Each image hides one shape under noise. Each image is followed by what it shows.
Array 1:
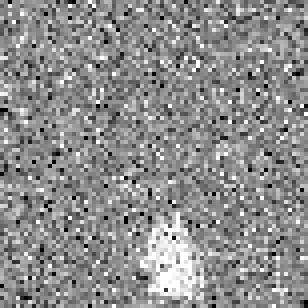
light chess knight, bottom middle
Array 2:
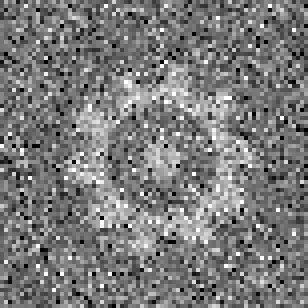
light gear
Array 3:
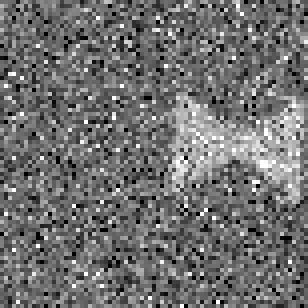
light bow tie, middle right
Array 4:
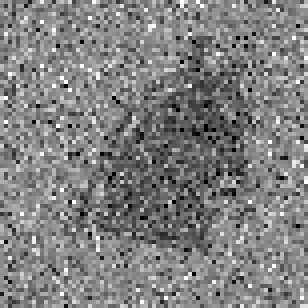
dark chess knight
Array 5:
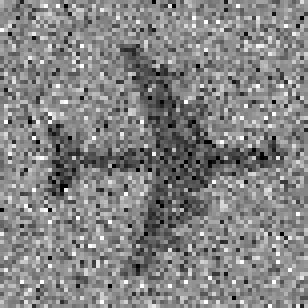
dark airplane
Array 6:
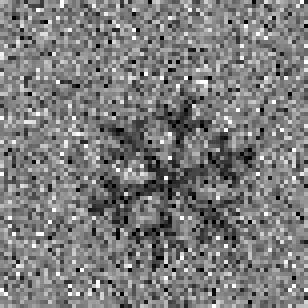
dark snowflake
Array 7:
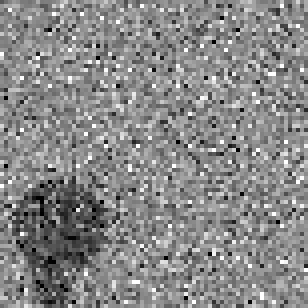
dark light bulb, bottom left
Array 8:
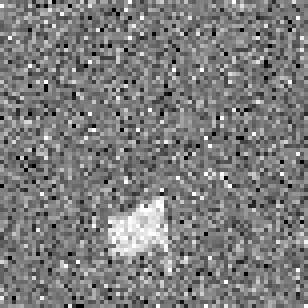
light flag, bottom middle
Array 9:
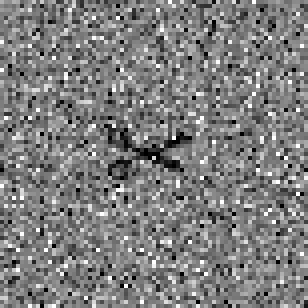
dark pair of scissors, centre
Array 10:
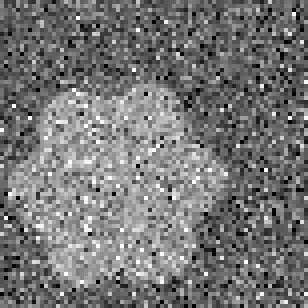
light flower
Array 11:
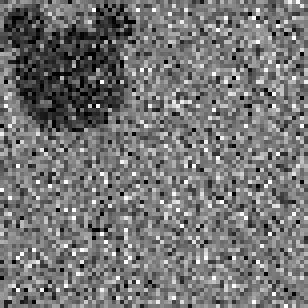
dark bear's head, top left
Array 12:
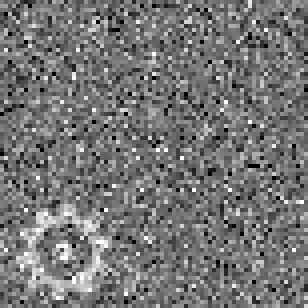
light gear, bottom left
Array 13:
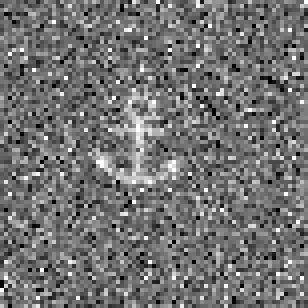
light anchor, centre
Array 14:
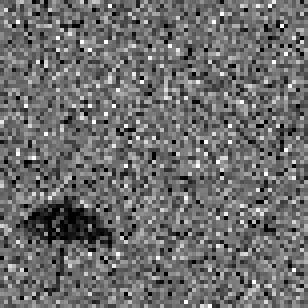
dark umbrella, bottom left
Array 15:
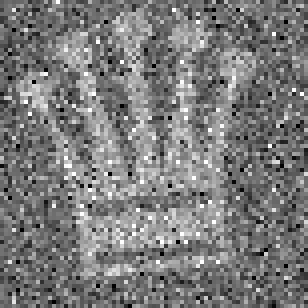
light chess queen
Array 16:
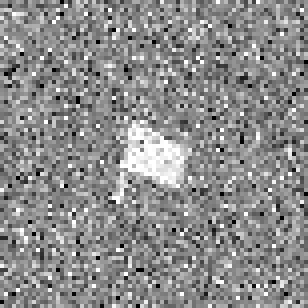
light flag, centre
